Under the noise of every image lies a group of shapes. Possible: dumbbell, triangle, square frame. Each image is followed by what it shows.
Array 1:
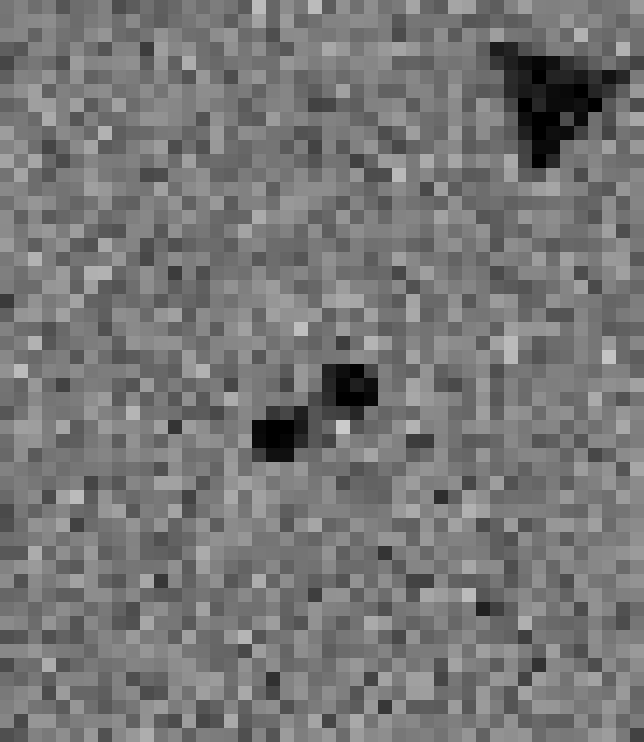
top right: triangle; centre: dumbbell
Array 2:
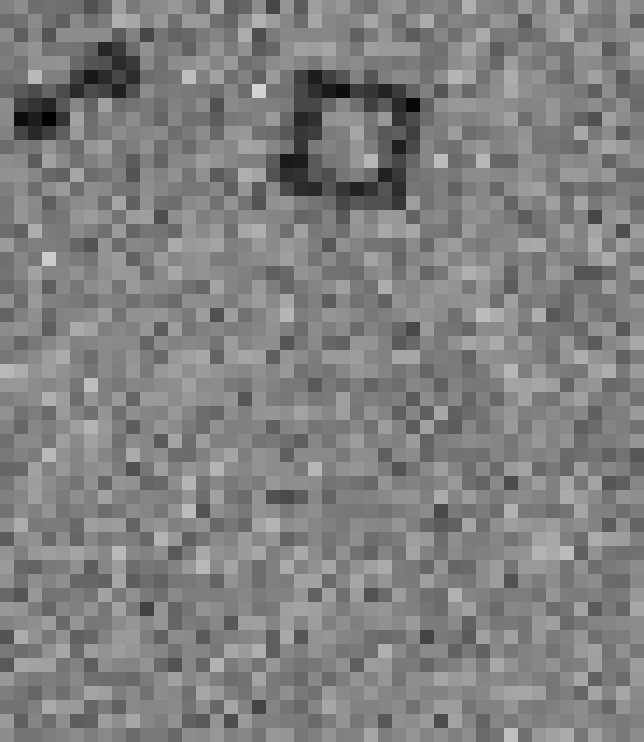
top left: dumbbell; top middle: square frame
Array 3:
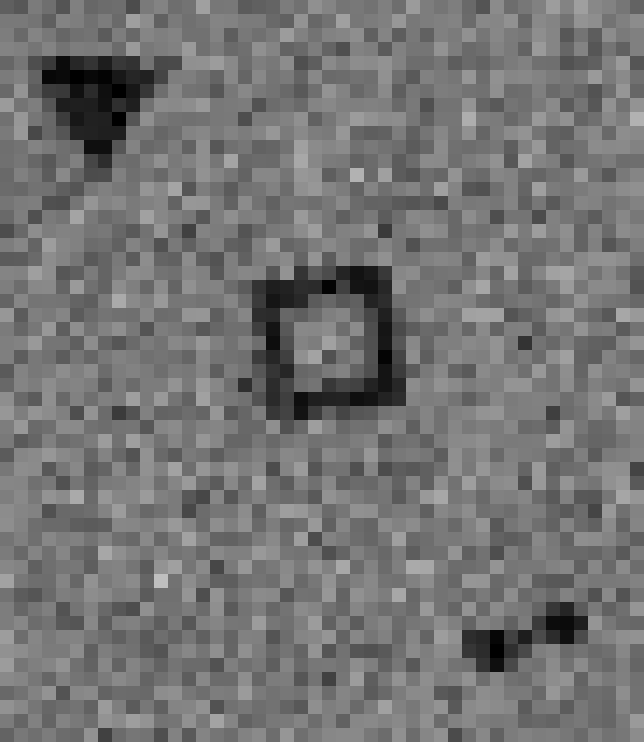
top left: triangle; centre: square frame; bottom right: dumbbell
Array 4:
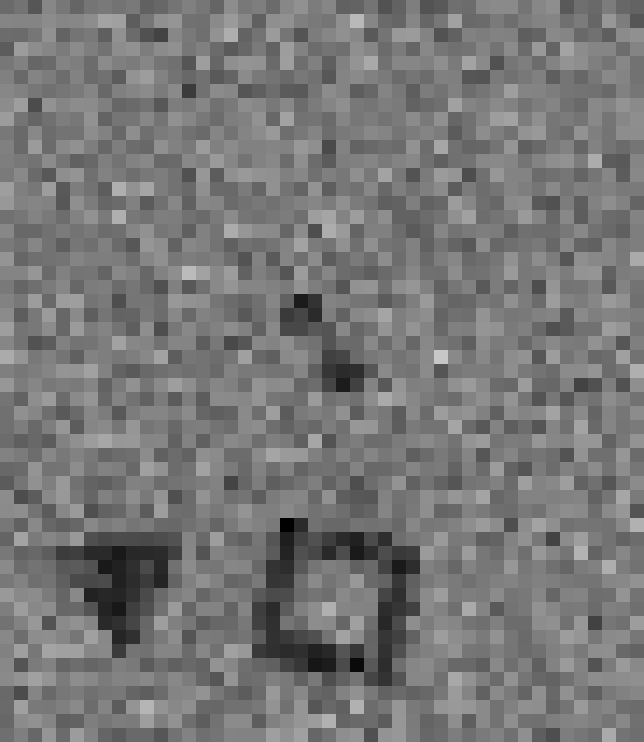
centre: dumbbell; bottom left: triangle; bottom middle: square frame
